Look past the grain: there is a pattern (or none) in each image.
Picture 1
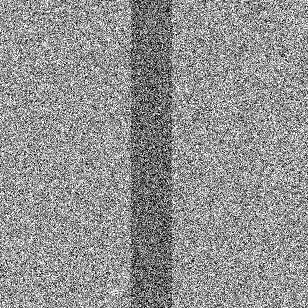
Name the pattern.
one band of columns
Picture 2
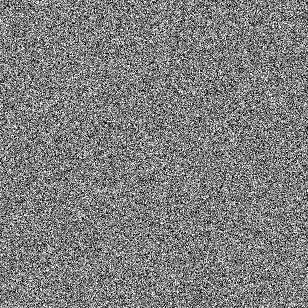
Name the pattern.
only noise
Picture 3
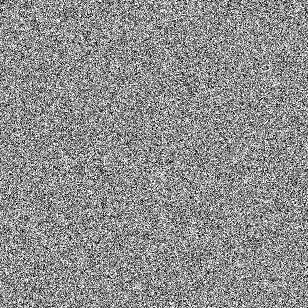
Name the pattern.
only noise
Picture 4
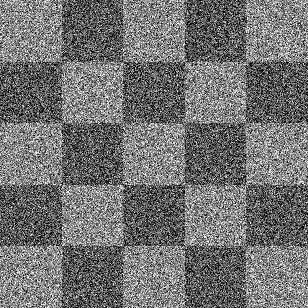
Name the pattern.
a checkerboard
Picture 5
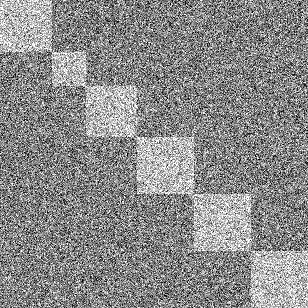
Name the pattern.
blocks along the diagonal
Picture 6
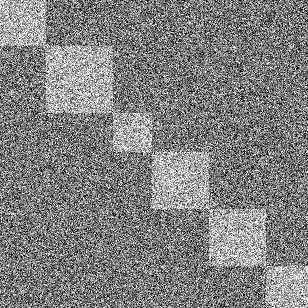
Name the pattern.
blocks along the diagonal
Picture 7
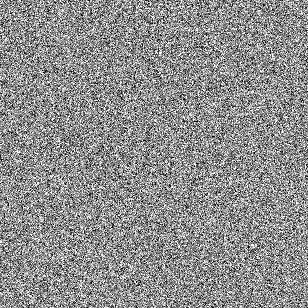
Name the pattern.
only noise
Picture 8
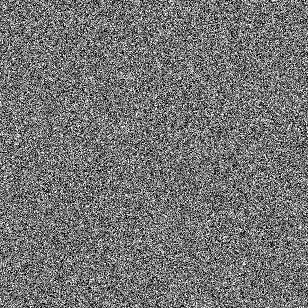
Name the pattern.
only noise
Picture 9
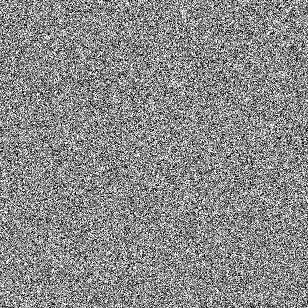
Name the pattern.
only noise
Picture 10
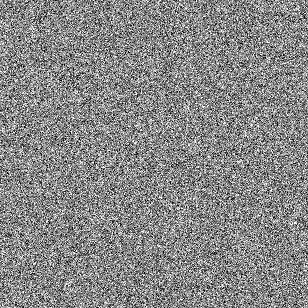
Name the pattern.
only noise
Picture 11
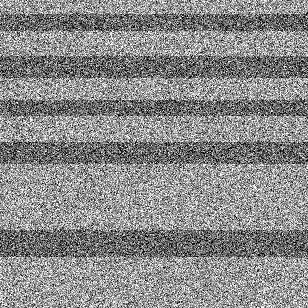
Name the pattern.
bands of rows
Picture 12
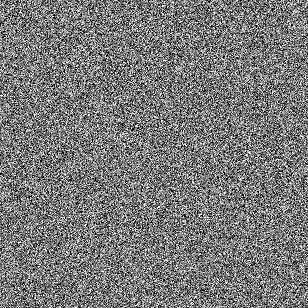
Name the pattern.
only noise
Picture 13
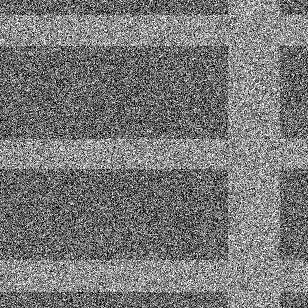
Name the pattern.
bands of rows crossing bands of columns
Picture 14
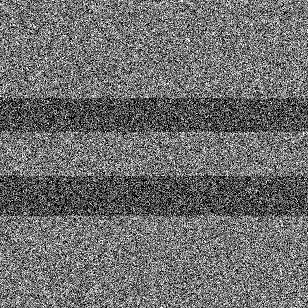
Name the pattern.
bands of rows
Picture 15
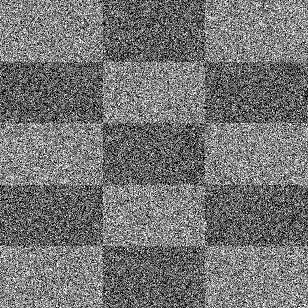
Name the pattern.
a checkerboard
